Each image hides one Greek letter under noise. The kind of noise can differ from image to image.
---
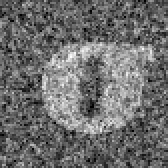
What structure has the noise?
blotchy
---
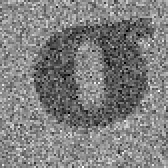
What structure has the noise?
independent entries
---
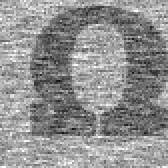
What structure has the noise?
streaked along the rows
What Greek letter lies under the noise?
omega
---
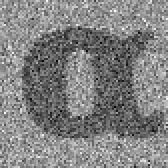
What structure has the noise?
independent entries
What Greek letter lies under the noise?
alpha
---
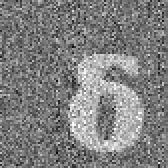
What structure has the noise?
columns of uneven size
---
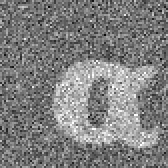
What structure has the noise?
independent entries
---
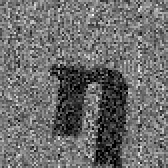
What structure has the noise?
columns of uneven size
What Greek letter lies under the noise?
eta
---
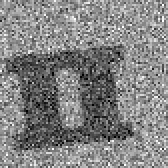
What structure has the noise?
low rank plus noise
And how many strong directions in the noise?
one
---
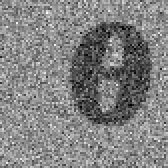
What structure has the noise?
independent entries
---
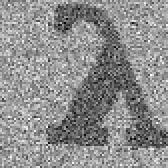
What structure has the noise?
low rank plus noise
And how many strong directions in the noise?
three or four
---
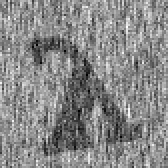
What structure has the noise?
streaked along the columns
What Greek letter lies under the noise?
lambda
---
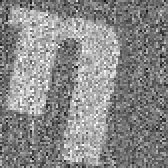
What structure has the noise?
columns of uneven size
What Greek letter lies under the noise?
eta
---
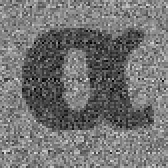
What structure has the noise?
rows of uneven size
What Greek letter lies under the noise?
alpha
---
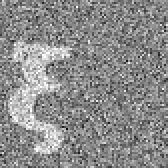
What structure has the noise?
independent entries
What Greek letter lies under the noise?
xi
